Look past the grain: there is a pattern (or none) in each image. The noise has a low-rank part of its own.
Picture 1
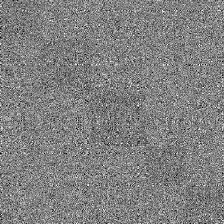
blocks along the diagonal
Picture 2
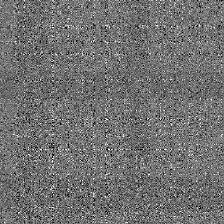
bands of rows crossing bands of columns
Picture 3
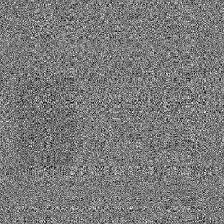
one block
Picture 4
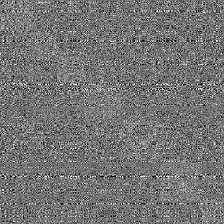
blocks along the diagonal
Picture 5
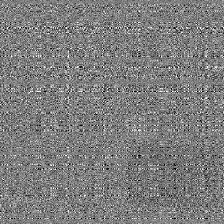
one block
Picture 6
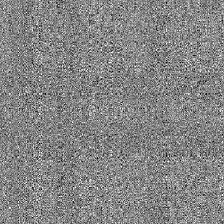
bands of rows crossing bands of columns
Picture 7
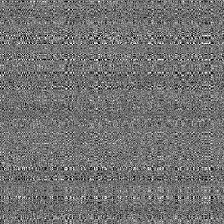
bands of rows
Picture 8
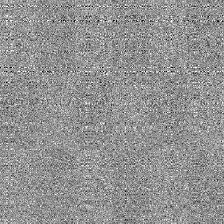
a checkerboard
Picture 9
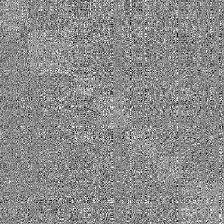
blocks along the diagonal
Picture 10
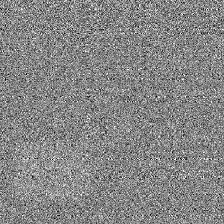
one block
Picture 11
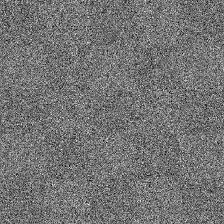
a checkerboard
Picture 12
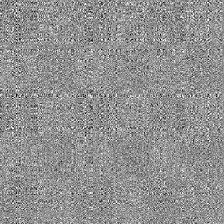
a checkerboard
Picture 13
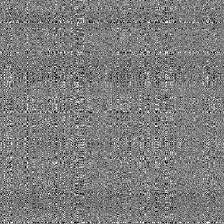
bands of rows
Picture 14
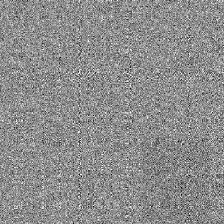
one block
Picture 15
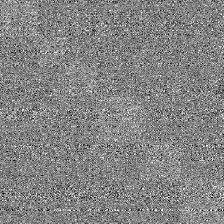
blocks along the diagonal
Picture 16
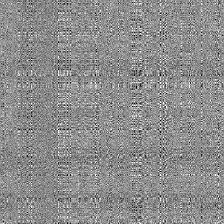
bands of rows crossing bands of columns
